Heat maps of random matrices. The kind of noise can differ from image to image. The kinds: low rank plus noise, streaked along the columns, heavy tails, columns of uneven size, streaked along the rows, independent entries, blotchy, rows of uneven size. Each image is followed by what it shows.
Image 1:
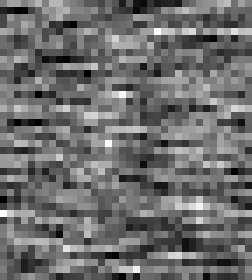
streaked along the rows
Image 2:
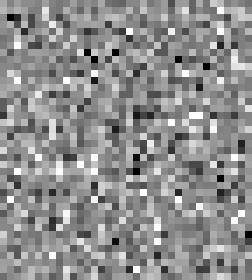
heavy tails
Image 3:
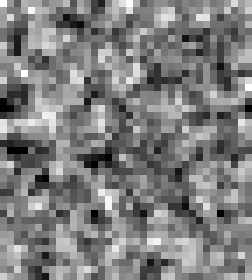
blotchy
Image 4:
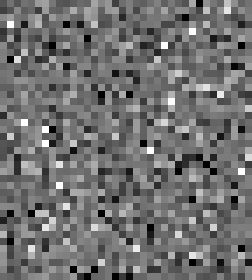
heavy tails
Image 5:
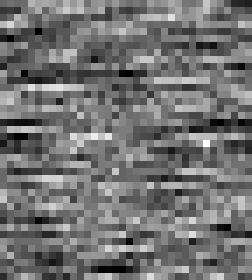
streaked along the rows
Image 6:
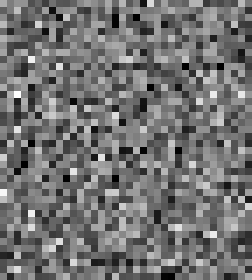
independent entries
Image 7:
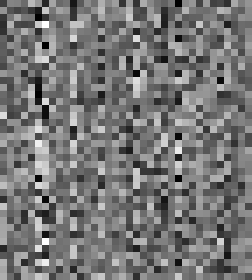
columns of uneven size
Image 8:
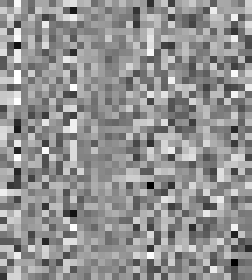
columns of uneven size
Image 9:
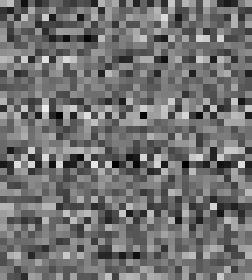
rows of uneven size
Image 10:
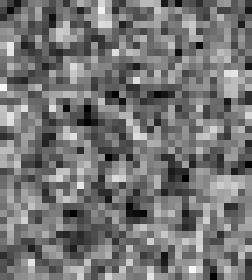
blotchy
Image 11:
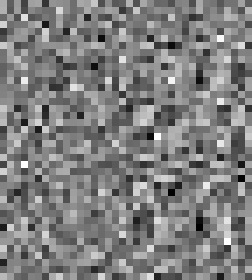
low rank plus noise
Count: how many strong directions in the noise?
one
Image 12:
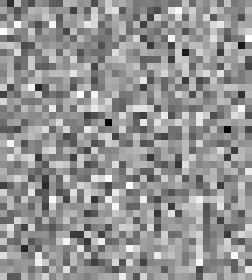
independent entries
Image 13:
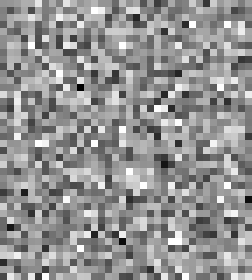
independent entries
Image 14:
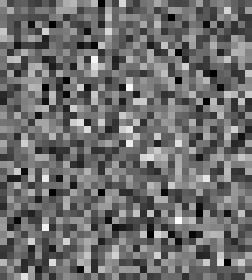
independent entries
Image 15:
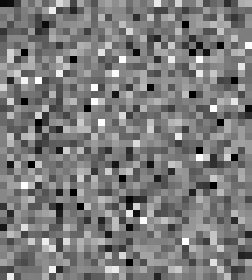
heavy tails
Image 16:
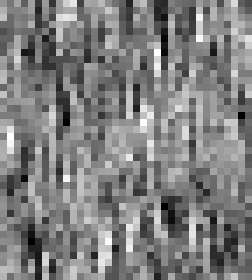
streaked along the columns
